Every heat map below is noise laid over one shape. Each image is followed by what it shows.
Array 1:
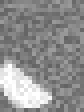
half disc
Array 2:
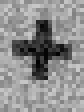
cross
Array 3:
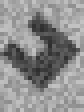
square with a notch
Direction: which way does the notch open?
up and left
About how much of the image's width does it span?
nearly all
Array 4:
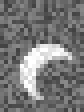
crescent
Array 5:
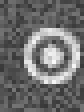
bullseye
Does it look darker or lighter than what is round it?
lighter
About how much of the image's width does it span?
two thirds
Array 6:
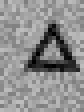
triangle frame
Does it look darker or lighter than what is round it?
darker
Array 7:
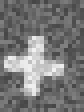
cross
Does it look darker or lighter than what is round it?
lighter
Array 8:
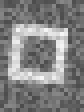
square frame
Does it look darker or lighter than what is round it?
lighter
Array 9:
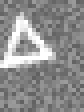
triangle frame
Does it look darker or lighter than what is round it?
lighter
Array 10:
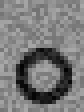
ring
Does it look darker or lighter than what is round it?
darker
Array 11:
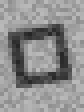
square frame
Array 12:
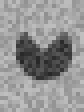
disc with a wedge cut out
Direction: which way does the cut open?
up
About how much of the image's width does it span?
two thirds
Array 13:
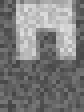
square with a notch
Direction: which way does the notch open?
down
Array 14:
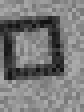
square frame
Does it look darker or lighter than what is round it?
darker
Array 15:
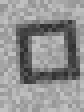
square frame
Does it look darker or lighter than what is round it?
darker
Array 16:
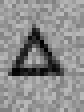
triangle frame
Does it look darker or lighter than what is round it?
darker
